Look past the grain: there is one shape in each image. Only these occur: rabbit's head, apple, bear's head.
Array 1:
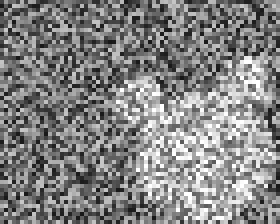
bear's head
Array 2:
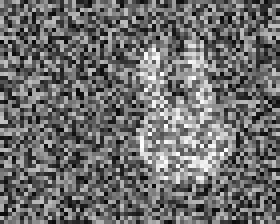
rabbit's head
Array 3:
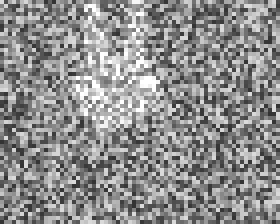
rabbit's head
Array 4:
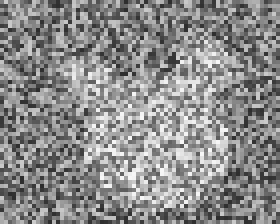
bear's head
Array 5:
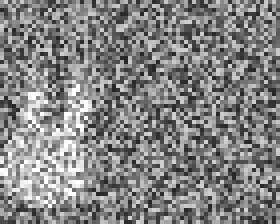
rabbit's head
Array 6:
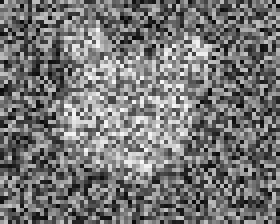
bear's head
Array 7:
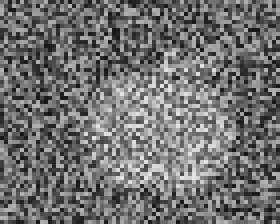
apple
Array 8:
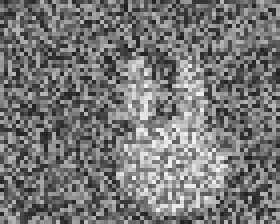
rabbit's head
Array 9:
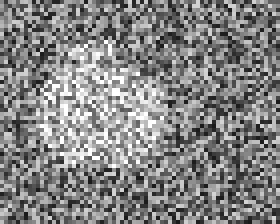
apple
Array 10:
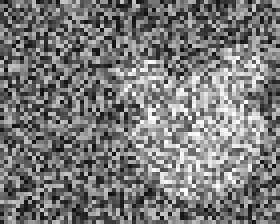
bear's head
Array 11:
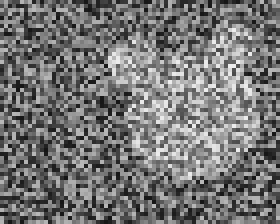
bear's head
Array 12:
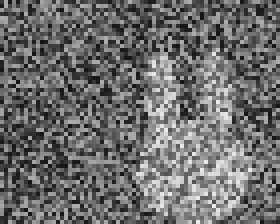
rabbit's head
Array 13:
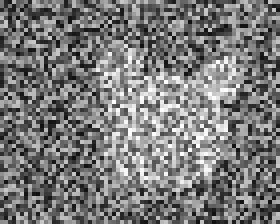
bear's head
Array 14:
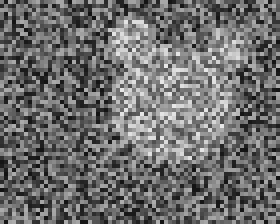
bear's head
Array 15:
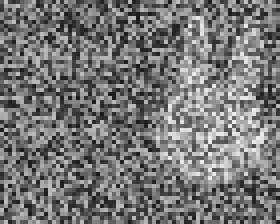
rabbit's head
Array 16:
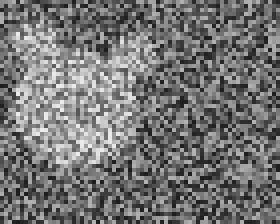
bear's head
